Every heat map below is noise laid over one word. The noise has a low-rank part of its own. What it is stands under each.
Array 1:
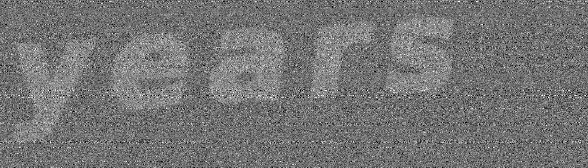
years
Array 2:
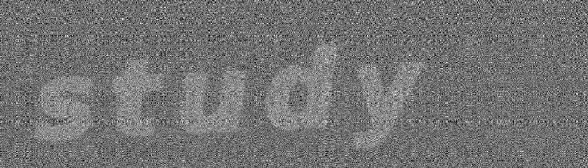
study
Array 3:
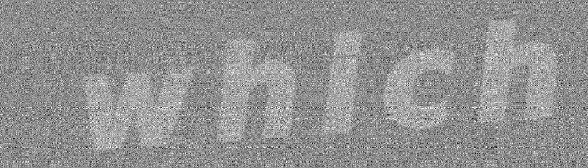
which
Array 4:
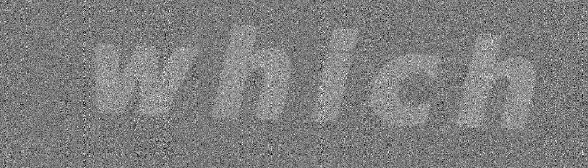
which
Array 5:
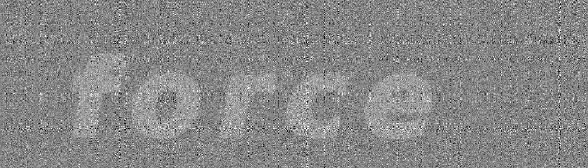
force
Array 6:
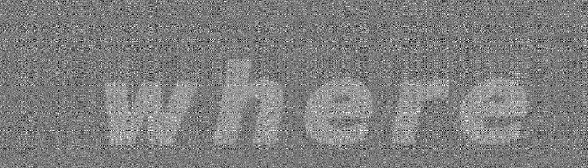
where
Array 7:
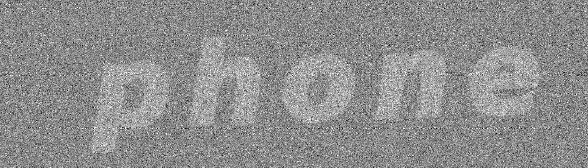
phone
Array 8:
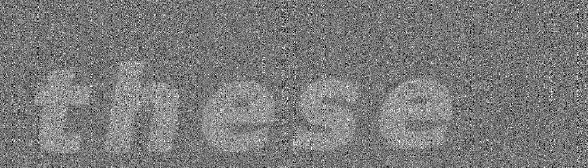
these
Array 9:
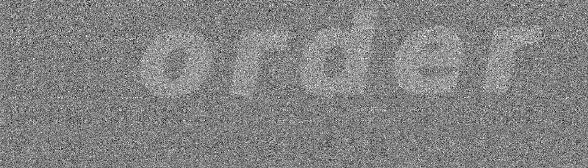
order
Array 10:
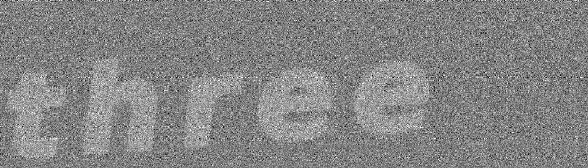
three
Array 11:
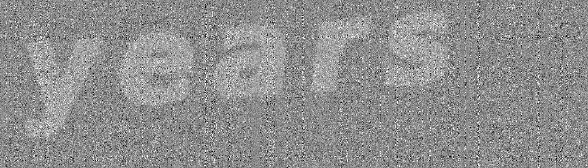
years
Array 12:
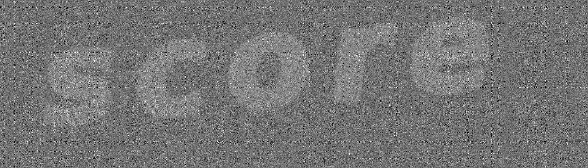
score
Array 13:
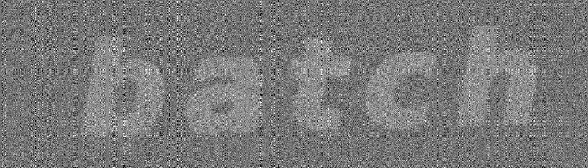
batch
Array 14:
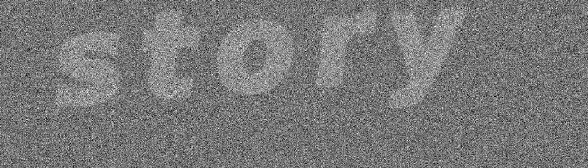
story
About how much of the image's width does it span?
two thirds
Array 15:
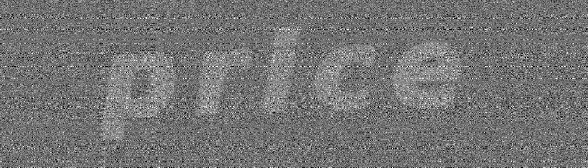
price
